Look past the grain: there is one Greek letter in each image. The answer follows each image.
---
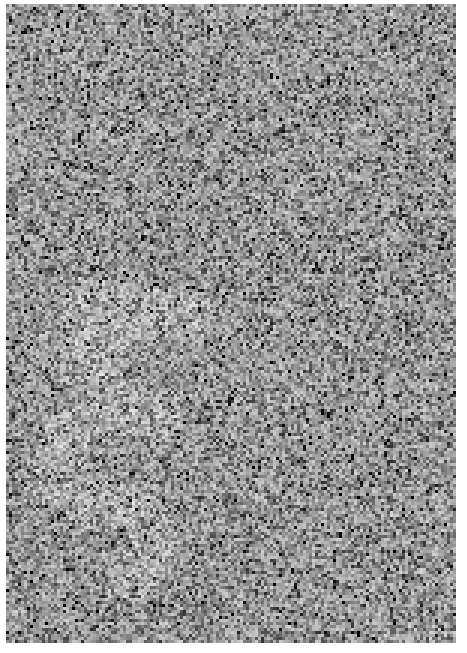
xi
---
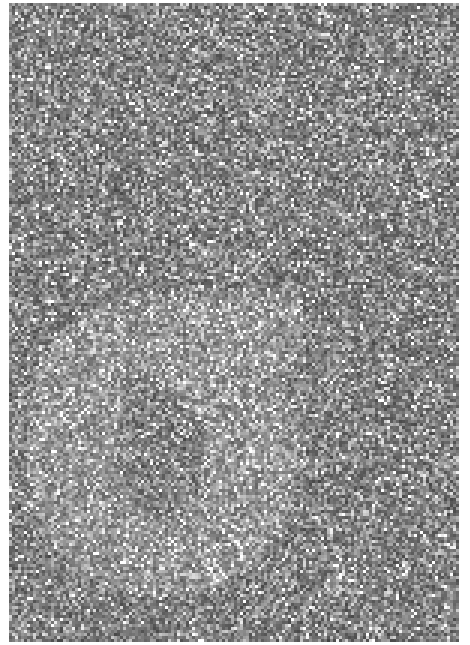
sigma
